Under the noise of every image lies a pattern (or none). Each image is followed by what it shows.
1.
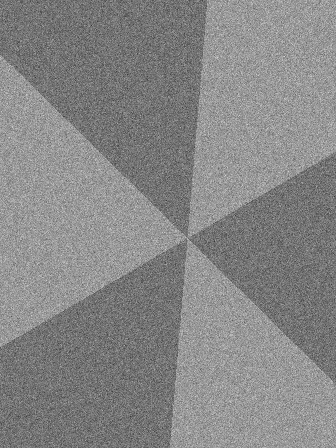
spokes from one point
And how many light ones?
3
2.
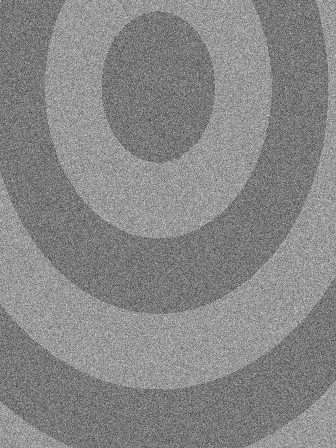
rings round one point
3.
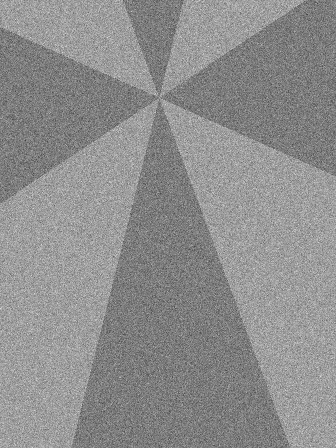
spokes from one point
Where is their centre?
top middle
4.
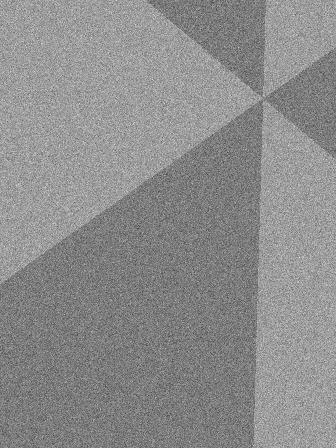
spokes from one point
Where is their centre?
top right
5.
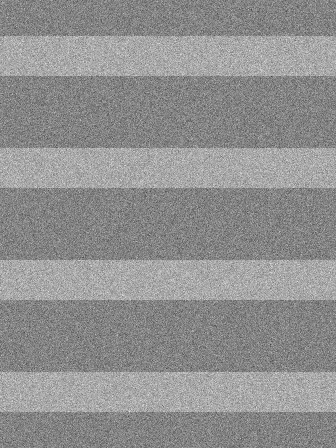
horizontal stripes
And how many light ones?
4
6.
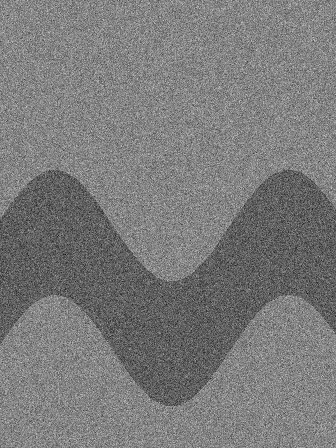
a wavy band
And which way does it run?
left to right
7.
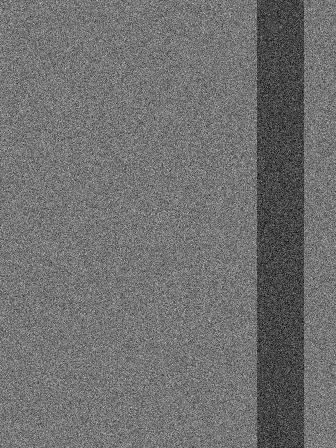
one vertical stripe
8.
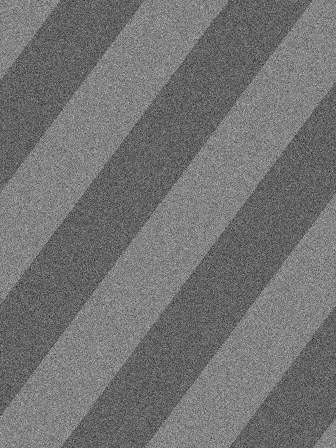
diagonal stripes
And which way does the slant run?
bottom left to top right
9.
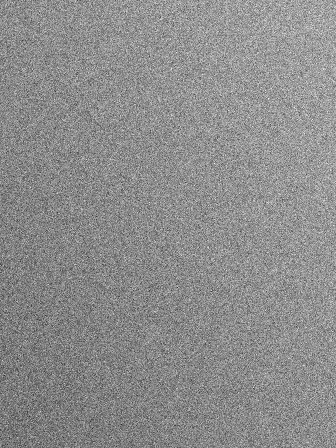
a smooth slope
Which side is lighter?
top right
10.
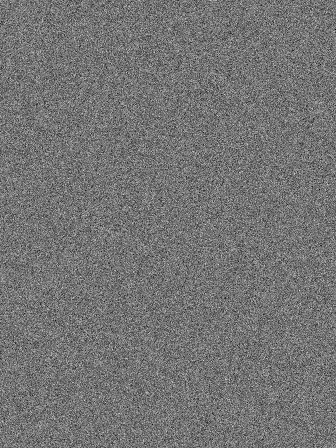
only noise
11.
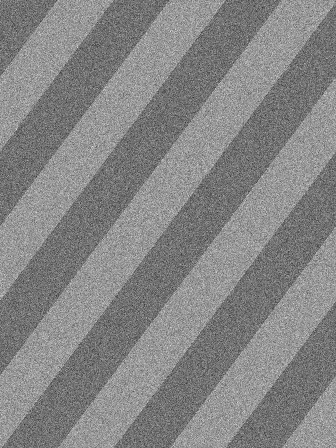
diagonal stripes
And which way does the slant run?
bottom left to top right
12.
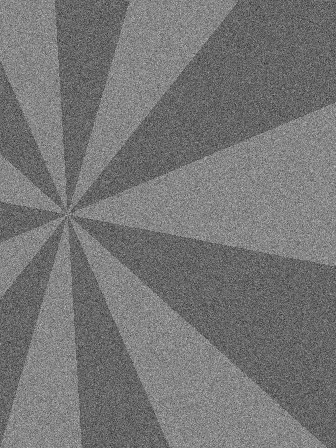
spokes from one point
